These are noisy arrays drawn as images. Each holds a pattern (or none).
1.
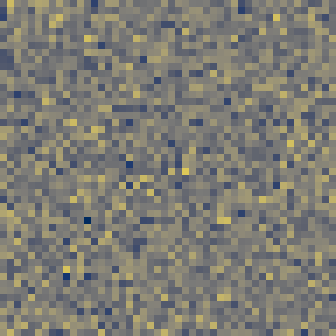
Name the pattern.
only noise
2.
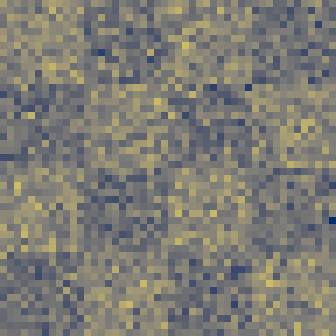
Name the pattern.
a checkerboard
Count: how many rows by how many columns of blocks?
4 by 4
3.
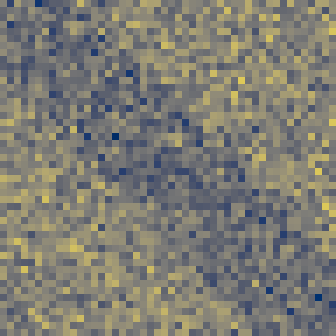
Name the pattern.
a diagonal band
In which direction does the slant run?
top left to bottom right
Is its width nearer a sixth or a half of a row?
a half
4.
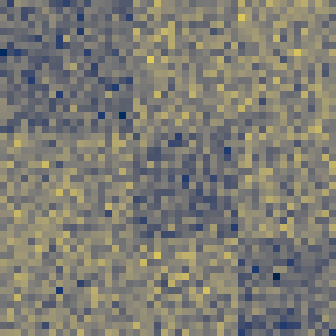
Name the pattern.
blocks along the diagonal
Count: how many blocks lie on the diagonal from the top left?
3
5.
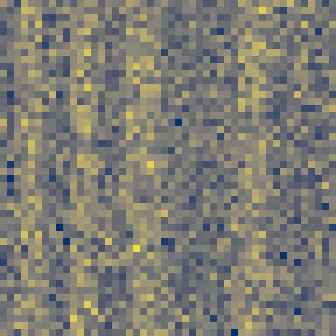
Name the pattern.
bands of columns
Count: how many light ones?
4
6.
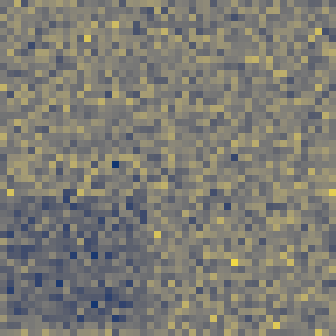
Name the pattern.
one block
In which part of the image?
bottom left
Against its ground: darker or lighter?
darker
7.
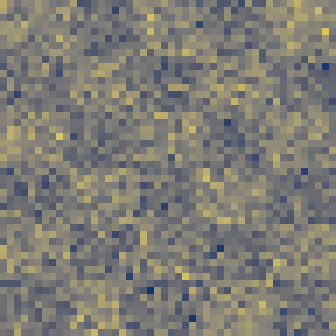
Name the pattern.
a checkerboard
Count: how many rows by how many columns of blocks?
6 by 5
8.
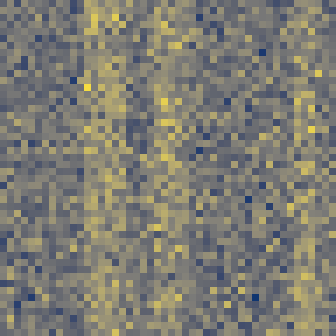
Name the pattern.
bands of columns
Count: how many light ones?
3
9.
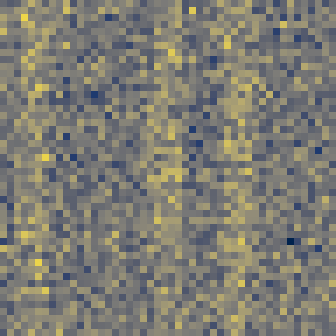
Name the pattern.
bands of columns
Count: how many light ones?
3
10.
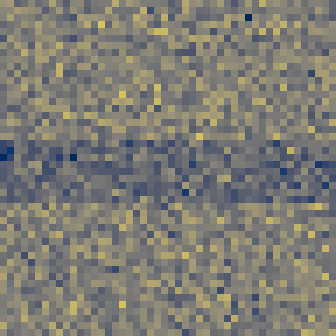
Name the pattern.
one band of rows
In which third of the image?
middle
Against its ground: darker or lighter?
darker
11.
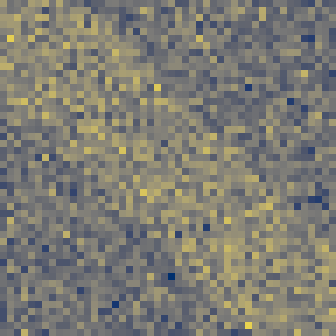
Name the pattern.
a diagonal band
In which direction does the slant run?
top left to bottom right
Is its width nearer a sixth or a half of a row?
a half
